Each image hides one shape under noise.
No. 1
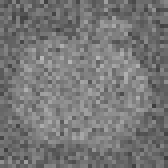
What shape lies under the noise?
apple
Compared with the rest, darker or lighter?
lighter
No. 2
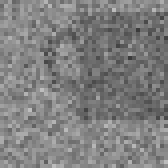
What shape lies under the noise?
cup
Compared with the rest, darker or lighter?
darker
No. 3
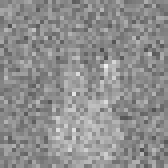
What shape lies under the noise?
rabbit's head
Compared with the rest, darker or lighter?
lighter
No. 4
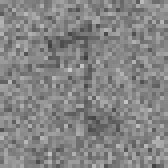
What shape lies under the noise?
musical note
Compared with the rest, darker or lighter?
darker
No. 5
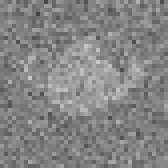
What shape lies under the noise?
teapot
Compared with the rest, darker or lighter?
lighter
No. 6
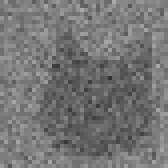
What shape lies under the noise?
cat's head
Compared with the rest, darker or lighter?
darker
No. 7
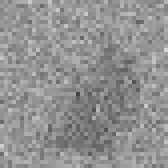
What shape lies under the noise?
chess knight
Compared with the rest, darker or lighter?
darker
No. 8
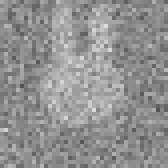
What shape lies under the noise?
rabbit's head
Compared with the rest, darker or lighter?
lighter
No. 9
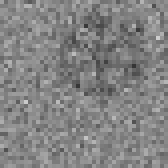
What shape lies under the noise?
snowflake
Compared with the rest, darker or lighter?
darker
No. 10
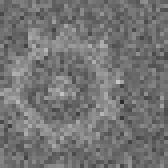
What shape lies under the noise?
gear
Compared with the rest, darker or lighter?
lighter
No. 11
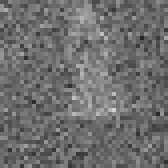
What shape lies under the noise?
chess bishop
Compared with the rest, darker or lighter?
lighter
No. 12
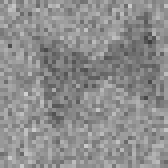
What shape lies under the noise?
bow tie
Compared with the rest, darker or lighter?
darker
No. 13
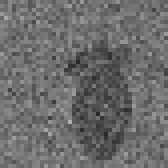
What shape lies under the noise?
footprint
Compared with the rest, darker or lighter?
darker
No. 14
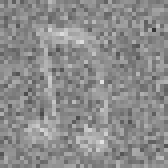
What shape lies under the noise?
pair of musical notes
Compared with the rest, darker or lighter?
lighter
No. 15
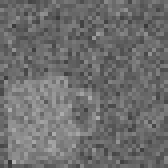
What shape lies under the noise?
cup
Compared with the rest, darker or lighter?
lighter
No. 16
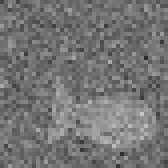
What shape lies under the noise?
fish
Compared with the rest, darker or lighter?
lighter
